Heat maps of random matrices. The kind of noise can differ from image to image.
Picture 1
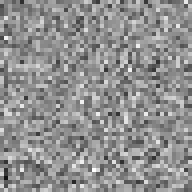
low rank plus noise
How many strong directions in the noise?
five to eight
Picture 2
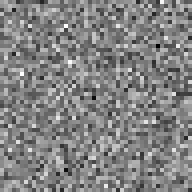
independent entries
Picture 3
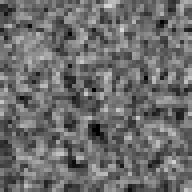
blotchy
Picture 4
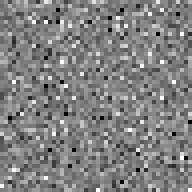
heavy tails
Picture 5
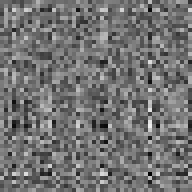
low rank plus noise
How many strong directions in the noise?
one
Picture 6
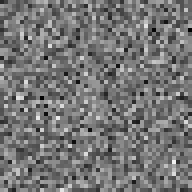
independent entries
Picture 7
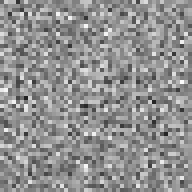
low rank plus noise
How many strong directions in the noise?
five to eight
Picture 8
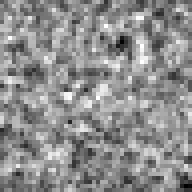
blotchy
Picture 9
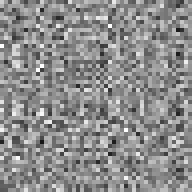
low rank plus noise
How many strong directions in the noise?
two
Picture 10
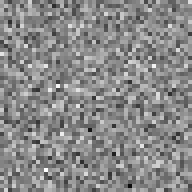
independent entries
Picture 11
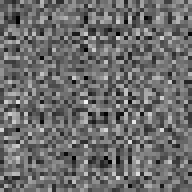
low rank plus noise
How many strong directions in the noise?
one
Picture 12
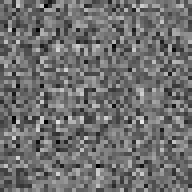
low rank plus noise
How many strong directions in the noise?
three or four
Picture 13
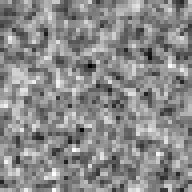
blotchy
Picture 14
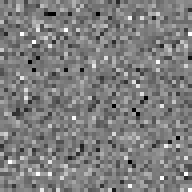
heavy tails
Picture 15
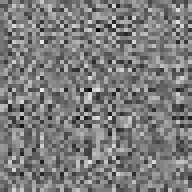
low rank plus noise
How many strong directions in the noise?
two
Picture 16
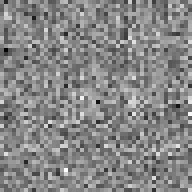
low rank plus noise
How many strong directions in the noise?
five to eight
